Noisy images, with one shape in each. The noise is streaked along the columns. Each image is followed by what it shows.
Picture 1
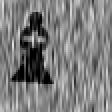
chess bishop
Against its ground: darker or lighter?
darker
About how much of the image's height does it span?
two thirds
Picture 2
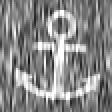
anchor
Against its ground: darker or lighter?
lighter
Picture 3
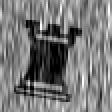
chess rook
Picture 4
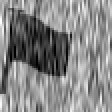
flag
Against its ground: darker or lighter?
darker
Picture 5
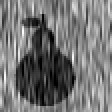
pear
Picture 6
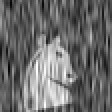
chess knight
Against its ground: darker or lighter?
lighter
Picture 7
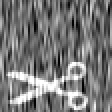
pair of scissors
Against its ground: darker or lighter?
lighter
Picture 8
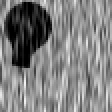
light bulb
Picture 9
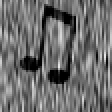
pair of musical notes
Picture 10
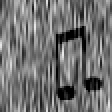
pair of musical notes
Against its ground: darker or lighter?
darker
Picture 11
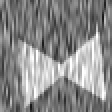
bow tie
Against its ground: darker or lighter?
lighter
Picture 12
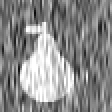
pear
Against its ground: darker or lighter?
lighter
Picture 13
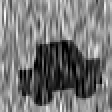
car
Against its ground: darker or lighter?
darker
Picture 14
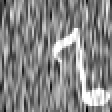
musical note
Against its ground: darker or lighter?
lighter
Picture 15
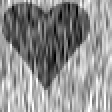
heart
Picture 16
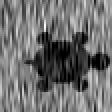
turtle
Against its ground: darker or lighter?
darker
